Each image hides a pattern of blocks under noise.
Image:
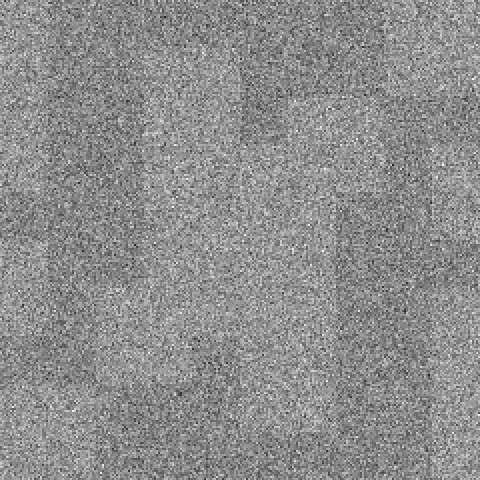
the same after a half turn
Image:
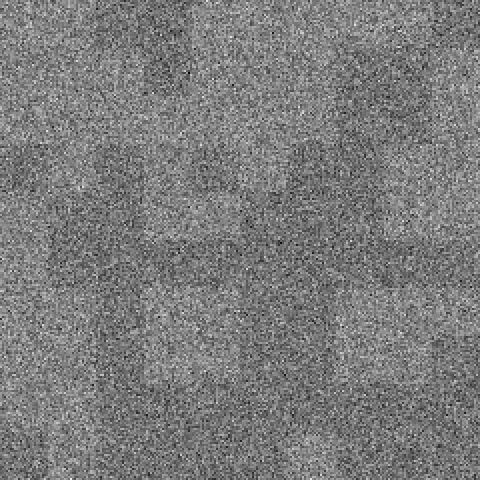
no symmetry
